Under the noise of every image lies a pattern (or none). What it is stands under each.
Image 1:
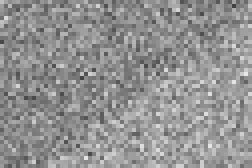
a sharp edge
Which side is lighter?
bottom right
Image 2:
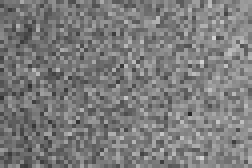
a smooth slope
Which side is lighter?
right
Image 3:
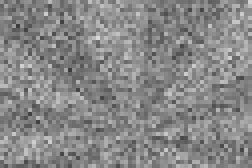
spokes from one point
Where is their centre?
bottom middle
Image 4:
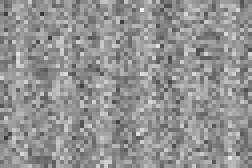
vertical stripes
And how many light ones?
6
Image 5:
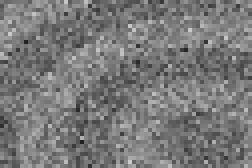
rings round one point
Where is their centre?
bottom right
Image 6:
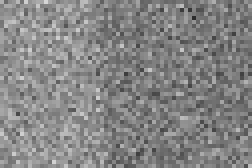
a sharp edge
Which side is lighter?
left
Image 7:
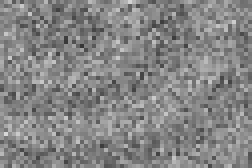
rings round one point
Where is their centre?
top left
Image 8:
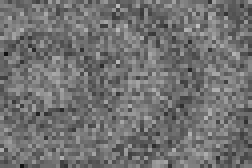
rings round one point
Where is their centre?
middle left
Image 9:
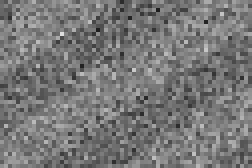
diagonal stripes
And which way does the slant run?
bottom left to top right
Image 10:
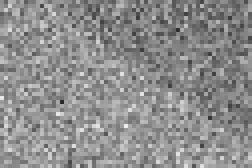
a sharp edge
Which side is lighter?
bottom left
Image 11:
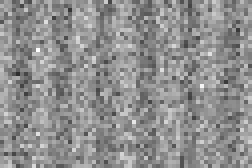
vertical stripes
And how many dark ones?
6
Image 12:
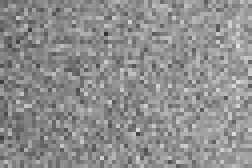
a smooth slope
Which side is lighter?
right
